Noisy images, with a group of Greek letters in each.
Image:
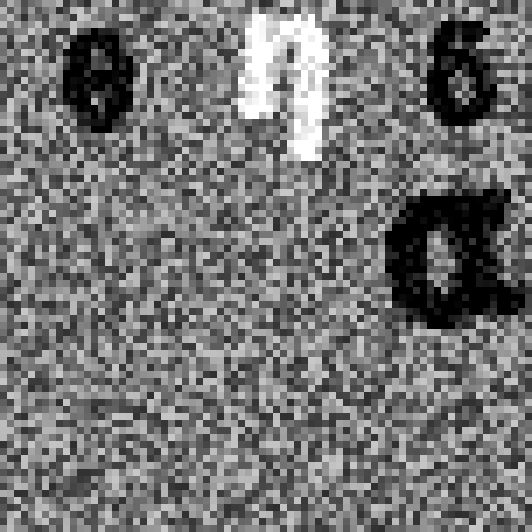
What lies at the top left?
theta
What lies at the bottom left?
nothing
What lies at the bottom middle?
nothing
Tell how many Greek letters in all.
4
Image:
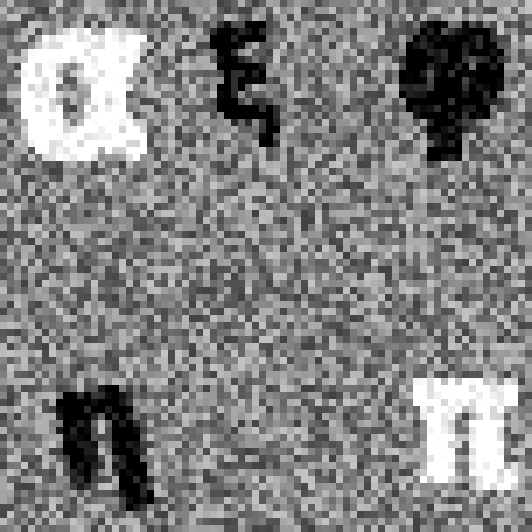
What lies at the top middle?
xi
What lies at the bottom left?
eta
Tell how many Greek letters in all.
5
